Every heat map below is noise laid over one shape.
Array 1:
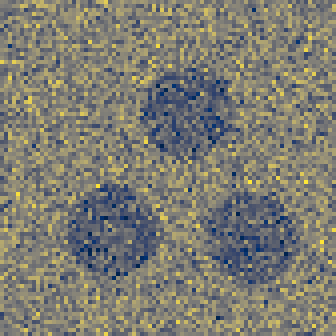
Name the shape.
three dots
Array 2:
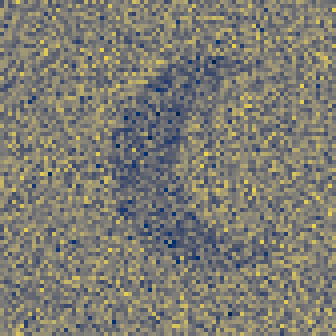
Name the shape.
crescent
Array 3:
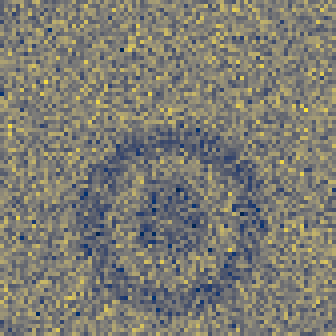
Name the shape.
bullseye
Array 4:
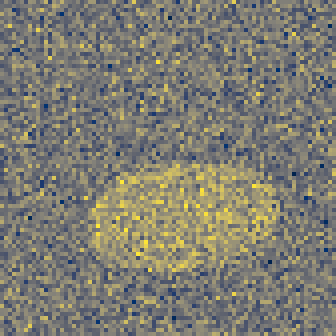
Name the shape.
ellipse
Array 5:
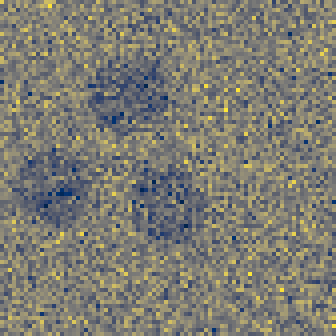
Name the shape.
three dots
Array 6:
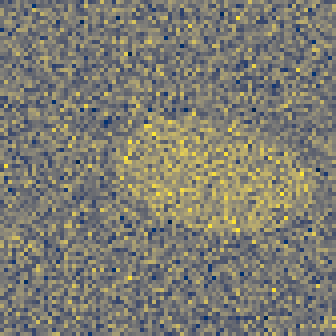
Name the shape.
ellipse
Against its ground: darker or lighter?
lighter
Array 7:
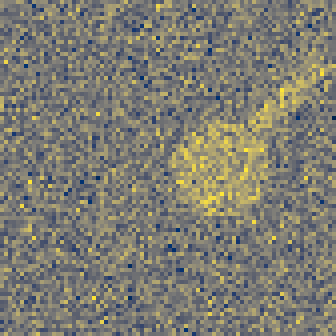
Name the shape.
lollipop
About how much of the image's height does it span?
half
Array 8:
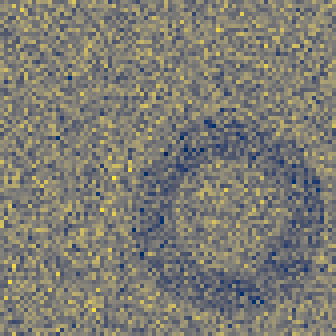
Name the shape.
ring
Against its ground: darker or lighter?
darker
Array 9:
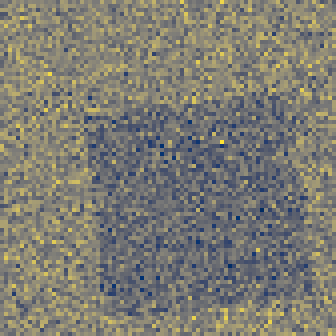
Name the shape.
square
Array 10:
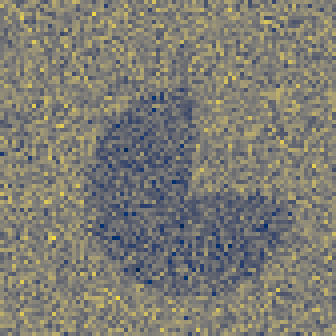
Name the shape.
disc with a wedge cut out
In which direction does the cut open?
up and right
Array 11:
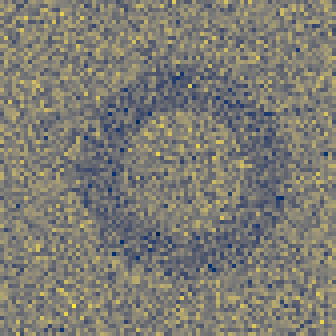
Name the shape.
ring
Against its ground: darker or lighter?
darker
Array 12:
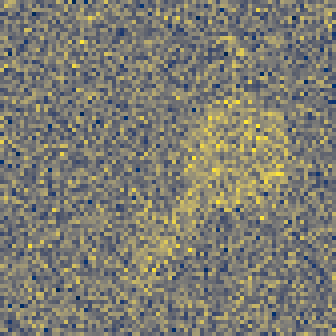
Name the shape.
lollipop
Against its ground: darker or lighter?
lighter
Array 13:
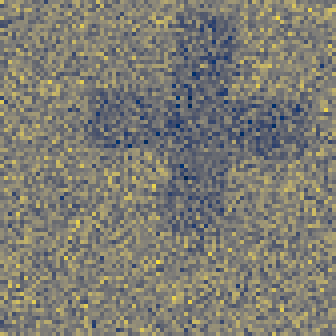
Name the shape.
cross
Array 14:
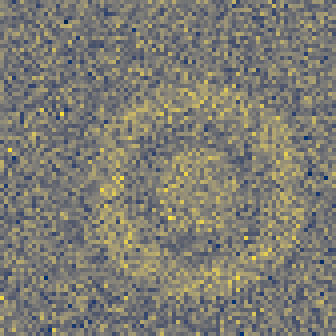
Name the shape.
bullseye
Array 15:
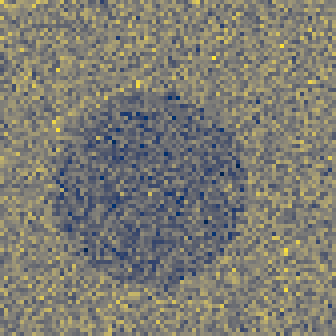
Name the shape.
disc
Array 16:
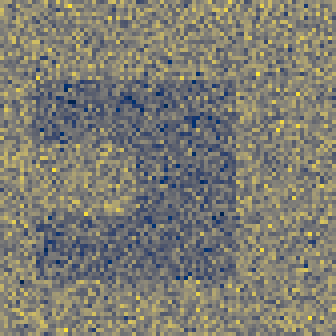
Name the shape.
square with a notch
